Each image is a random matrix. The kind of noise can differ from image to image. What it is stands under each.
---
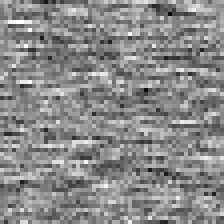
streaked along the rows
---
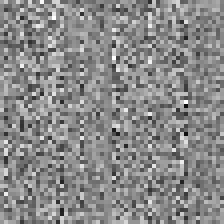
columns of uneven size
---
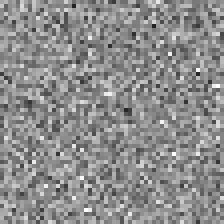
independent entries
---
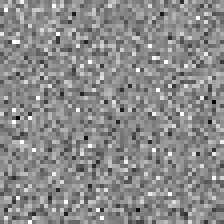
heavy tails
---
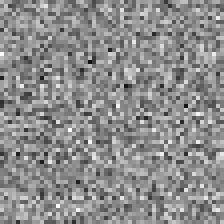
low rank plus noise
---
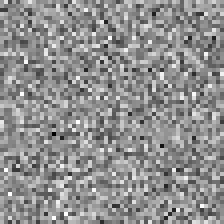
independent entries
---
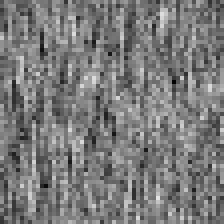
streaked along the columns
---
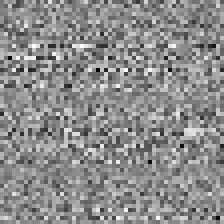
rows of uneven size
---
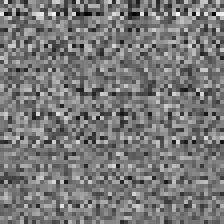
rows of uneven size
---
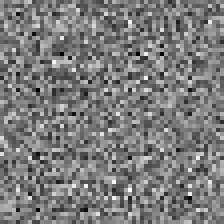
low rank plus noise
